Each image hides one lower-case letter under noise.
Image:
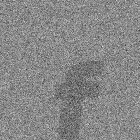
dark f
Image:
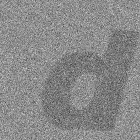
dark d
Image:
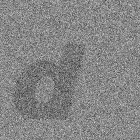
dark d
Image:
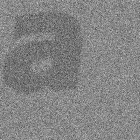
dark a
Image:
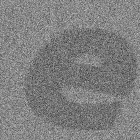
dark e
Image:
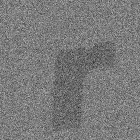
dark r
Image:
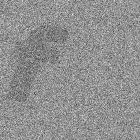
dark f
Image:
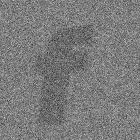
dark f
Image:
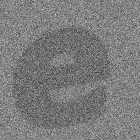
dark e
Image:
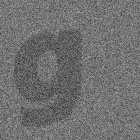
dark g
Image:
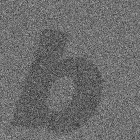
dark b
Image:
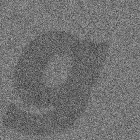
dark g
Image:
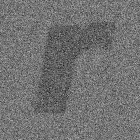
dark r
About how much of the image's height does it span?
two thirds
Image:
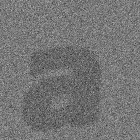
dark a
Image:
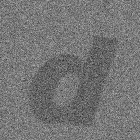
dark d
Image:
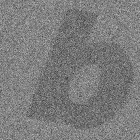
dark b
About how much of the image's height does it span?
nearly all
